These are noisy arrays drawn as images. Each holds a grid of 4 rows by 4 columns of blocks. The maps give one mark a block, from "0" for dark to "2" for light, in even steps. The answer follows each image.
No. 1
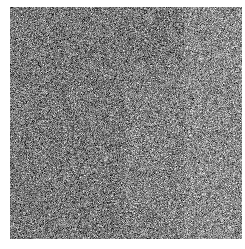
0 0 0 2
0 0 1 2
0 0 1 2
0 0 1 2
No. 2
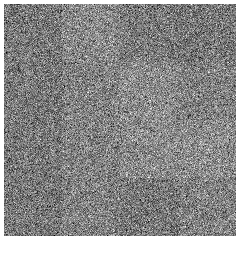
0 2 0 0
0 1 2 1
0 1 2 2
0 1 0 1
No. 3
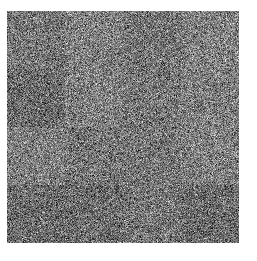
1 2 1 2
0 2 1 2
2 1 1 2
0 0 1 0
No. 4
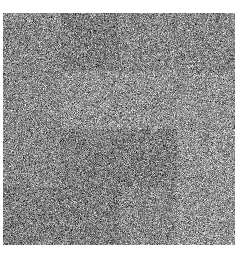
1 0 1 1
1 2 2 2
1 0 0 2
0 0 1 2
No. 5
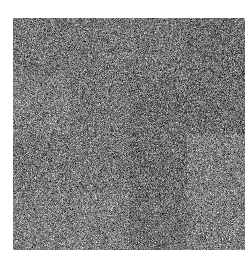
1 1 1 0
2 1 0 0
1 1 0 2
2 2 0 2
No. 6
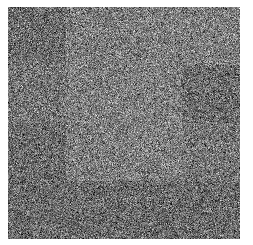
0 2 2 2
1 2 2 0
0 2 2 1
0 0 0 0
